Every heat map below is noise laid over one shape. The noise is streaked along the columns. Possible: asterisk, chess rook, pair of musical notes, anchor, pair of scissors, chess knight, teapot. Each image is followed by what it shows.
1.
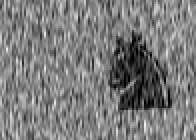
chess knight
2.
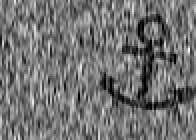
anchor
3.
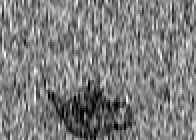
teapot
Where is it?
bottom middle
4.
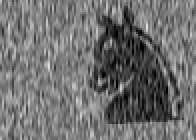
chess knight
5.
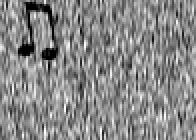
pair of musical notes
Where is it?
top left
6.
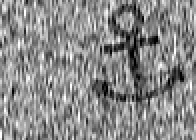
anchor
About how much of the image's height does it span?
two thirds
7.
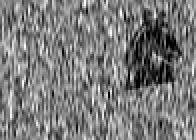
chess knight
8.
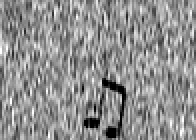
pair of musical notes
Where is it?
bottom middle
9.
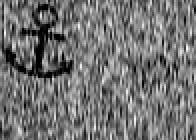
anchor
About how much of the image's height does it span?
half
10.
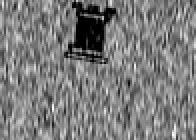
chess rook
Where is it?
top middle
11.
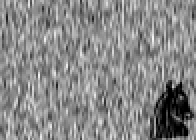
chess knight
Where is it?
bottom right
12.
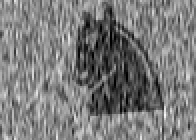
chess knight
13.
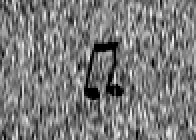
pair of musical notes
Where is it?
centre
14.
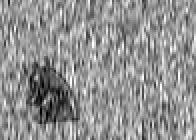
chess knight
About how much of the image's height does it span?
half
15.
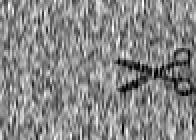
pair of scissors
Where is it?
middle right
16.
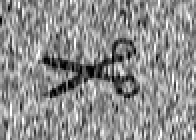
pair of scissors
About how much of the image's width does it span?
half
